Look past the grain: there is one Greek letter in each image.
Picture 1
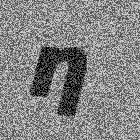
eta
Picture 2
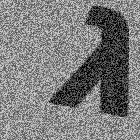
lambda
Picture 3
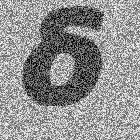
delta
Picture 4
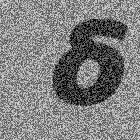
delta
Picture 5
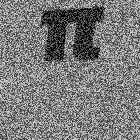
pi
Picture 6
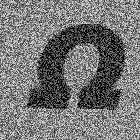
omega
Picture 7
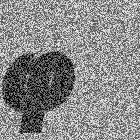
phi
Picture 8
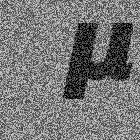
mu
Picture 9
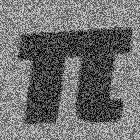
pi
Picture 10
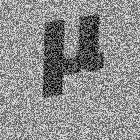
mu
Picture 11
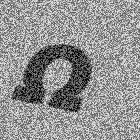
omega
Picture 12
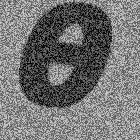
theta
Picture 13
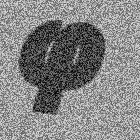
phi
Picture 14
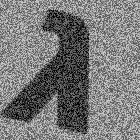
lambda
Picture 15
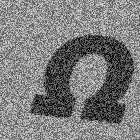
omega
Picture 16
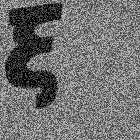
xi
